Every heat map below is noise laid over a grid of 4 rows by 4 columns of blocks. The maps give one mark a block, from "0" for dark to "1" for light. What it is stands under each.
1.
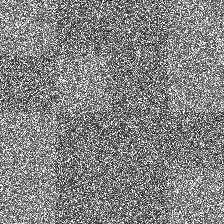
1 0 0 1
0 1 0 1
1 0 0 0
1 0 0 1
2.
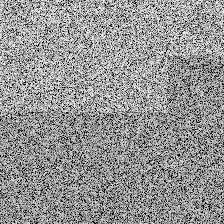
1 1 1 1
1 1 1 0
0 0 0 0
0 0 0 0
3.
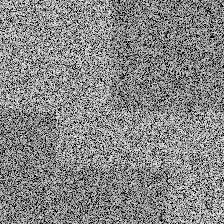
1 1 0 0
1 1 0 0
0 1 1 1
0 0 0 1
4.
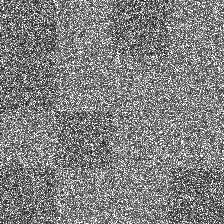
0 1 0 1
0 1 1 1
1 0 1 1
0 1 1 0
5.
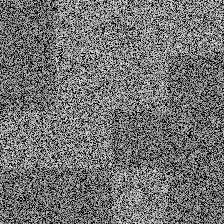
0 1 1 1
0 1 1 0
1 1 0 0
0 0 1 0
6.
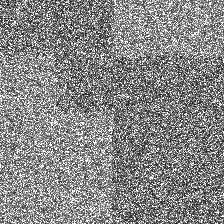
0 0 1 1
1 0 0 0
1 1 0 0
1 1 0 0
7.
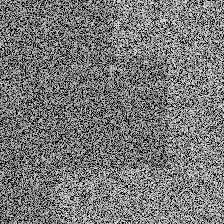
0 0 1 1
0 0 0 1
0 0 0 1
0 1 1 1
